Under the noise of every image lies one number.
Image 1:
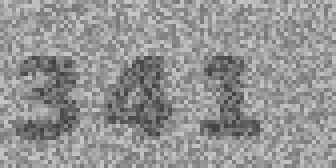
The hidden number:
341
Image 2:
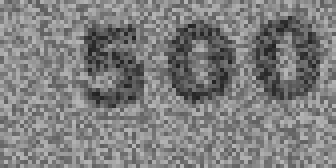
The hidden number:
500
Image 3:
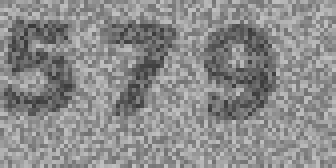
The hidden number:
579
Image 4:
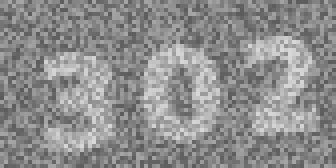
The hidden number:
302
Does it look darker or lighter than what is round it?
lighter
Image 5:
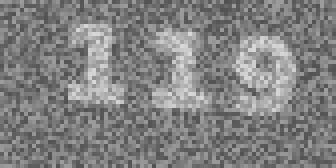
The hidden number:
119
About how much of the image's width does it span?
two thirds
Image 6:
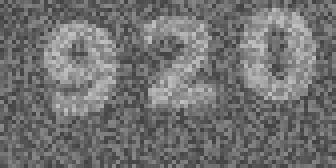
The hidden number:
920
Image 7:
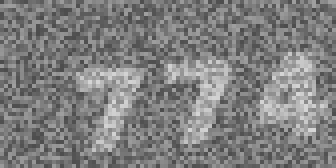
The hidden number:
774
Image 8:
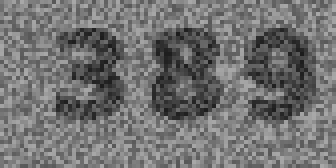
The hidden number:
389
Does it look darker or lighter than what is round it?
darker
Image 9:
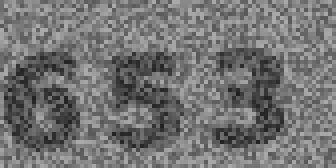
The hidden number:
653
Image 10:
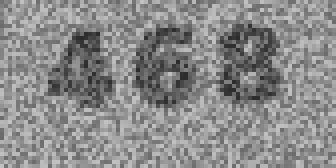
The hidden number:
468
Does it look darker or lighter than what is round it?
darker
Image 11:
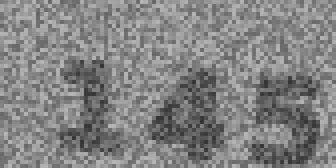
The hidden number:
145
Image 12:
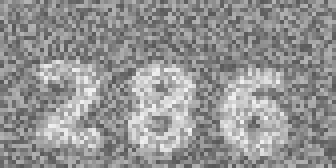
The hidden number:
286
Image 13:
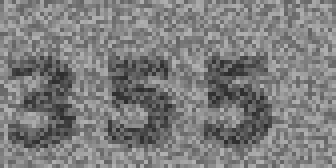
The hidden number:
355
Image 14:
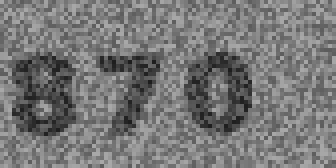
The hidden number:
870
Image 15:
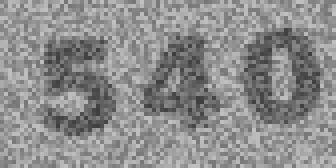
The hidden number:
540
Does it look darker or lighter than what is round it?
darker
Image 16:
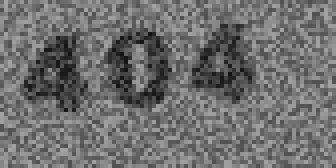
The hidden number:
404
